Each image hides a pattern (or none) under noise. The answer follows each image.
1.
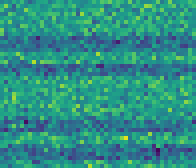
bands of rows
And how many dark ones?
4
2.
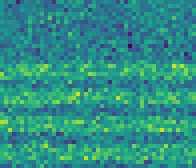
bands of rows
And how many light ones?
4
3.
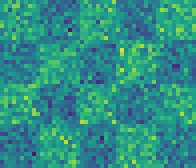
a checkerboard
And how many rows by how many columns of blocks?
4 by 5
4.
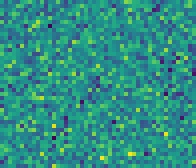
only noise
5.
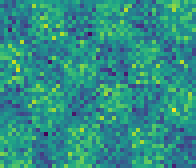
a checkerboard
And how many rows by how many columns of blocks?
4 by 6
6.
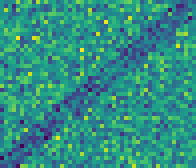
a diagonal band
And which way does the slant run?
bottom left to top right
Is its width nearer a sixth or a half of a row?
a sixth
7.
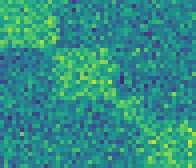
blocks along the diagonal
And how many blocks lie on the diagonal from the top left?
4
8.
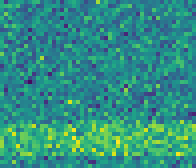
one band of rows
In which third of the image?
bottom
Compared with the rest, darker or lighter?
lighter
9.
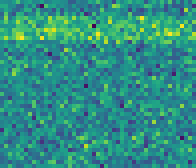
one band of rows
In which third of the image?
top
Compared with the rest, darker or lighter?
lighter
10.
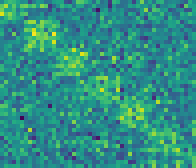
blocks along the diagonal
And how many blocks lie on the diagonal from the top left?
7
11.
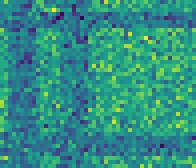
bands of rows crossing bands of columns
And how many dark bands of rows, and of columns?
2 and 2
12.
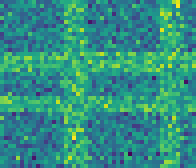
bands of rows crossing bands of columns
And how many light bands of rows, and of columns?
2 and 2
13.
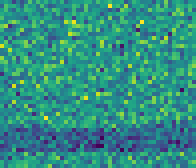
one band of rows
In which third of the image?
bottom
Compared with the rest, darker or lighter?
darker
